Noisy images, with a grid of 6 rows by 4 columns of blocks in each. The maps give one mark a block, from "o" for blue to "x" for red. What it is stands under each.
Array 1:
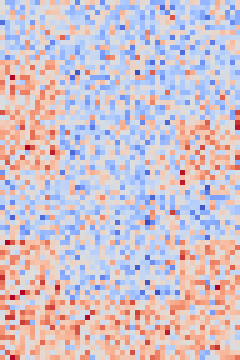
oooo
xooo
xoox
oooo
xoox
xxxx
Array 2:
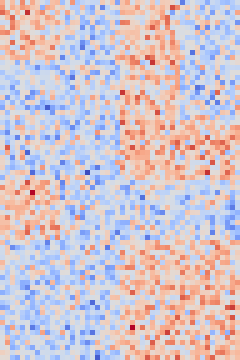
xoxo
ooxo
ooxx
xooo
ooxx
ooxx
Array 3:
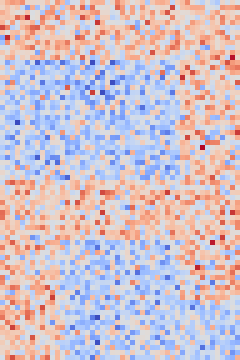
xxxx
ooox
ooox
xxxx
xoox
xooo
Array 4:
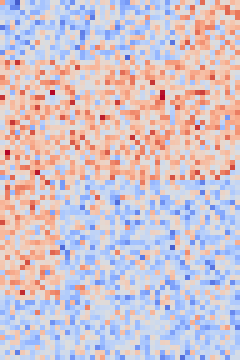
ooox
xxxx
xxxx
xooo
xooo
oooo
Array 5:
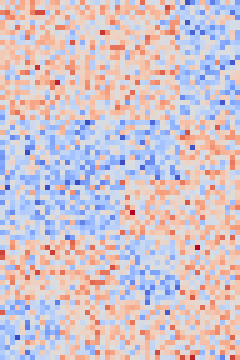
xxxo
xxxo
ooox
ooxx
xxox
oxxx
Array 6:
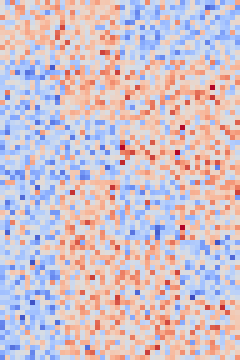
xxoo
oxxx
ooxx
oxox
oxxo
oxxx
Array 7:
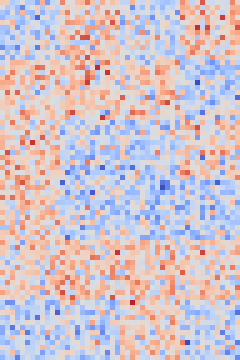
oxox
xxxo
xoox
xooo
xxxx
ooxo
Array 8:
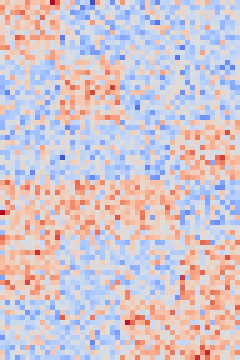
xooo
oxoo
ooox
xxxo
xoox
ooxx
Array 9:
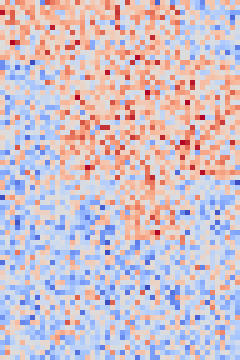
xxxo
oxxx
oxxx
ooxo
oooo
oooo
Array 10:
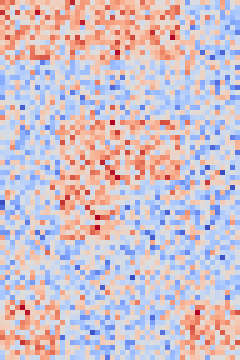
xxxo
oooo
oxxo
oxoo
oooo
xoox
